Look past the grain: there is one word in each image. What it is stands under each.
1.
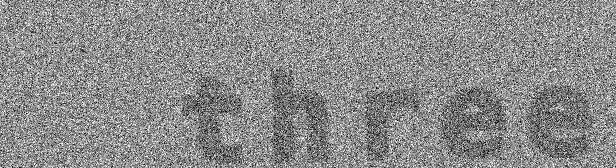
three
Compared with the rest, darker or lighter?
darker
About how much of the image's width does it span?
two thirds
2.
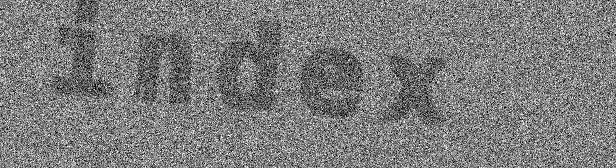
index
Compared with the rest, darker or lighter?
darker
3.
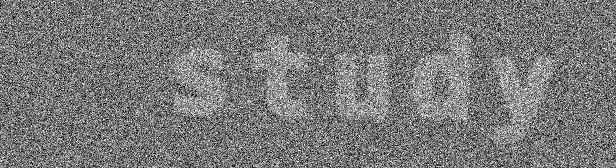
study
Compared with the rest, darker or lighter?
lighter
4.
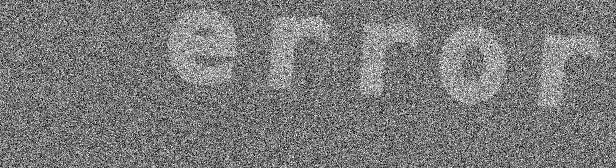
error
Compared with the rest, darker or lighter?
lighter
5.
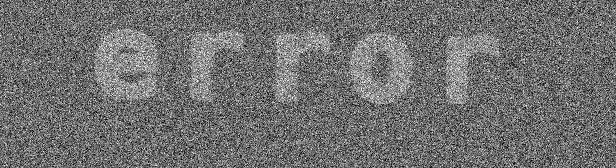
error
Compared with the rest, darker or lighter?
lighter
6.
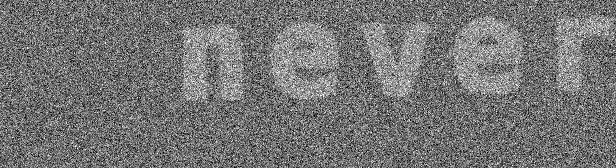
never
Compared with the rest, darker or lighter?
lighter
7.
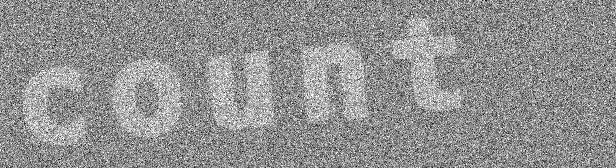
count
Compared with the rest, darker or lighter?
lighter
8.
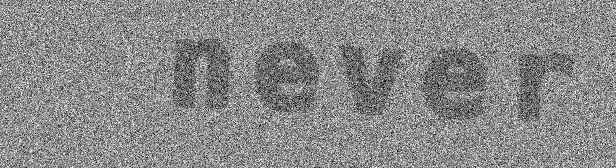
never
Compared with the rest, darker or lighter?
darker
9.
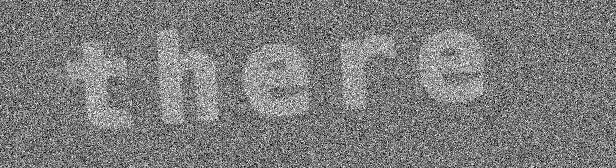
there
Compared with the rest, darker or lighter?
lighter
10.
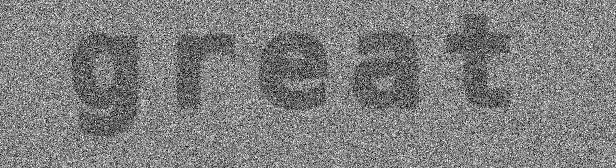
great
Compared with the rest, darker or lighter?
darker
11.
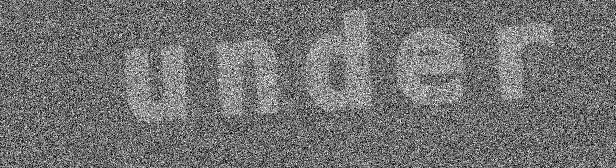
under
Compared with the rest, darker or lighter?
lighter
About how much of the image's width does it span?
two thirds
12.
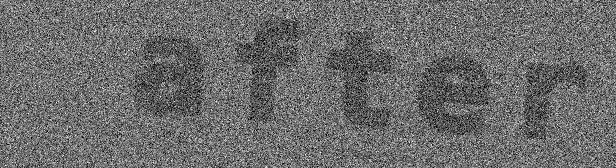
after
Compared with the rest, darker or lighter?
darker
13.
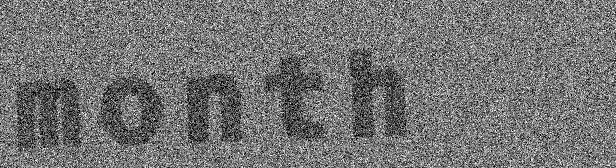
month
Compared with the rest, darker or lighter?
darker
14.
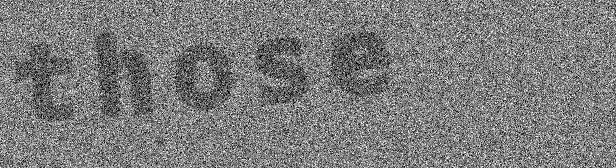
those
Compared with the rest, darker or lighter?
darker
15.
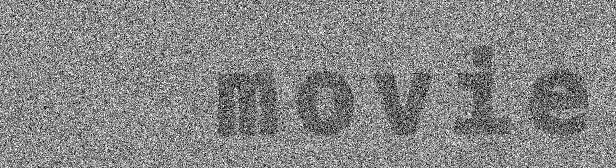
movie
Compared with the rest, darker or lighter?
darker
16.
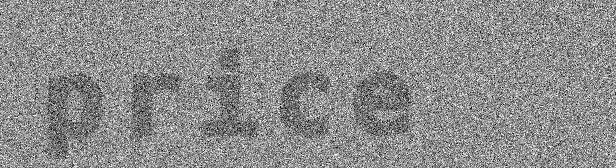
price
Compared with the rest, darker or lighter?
darker
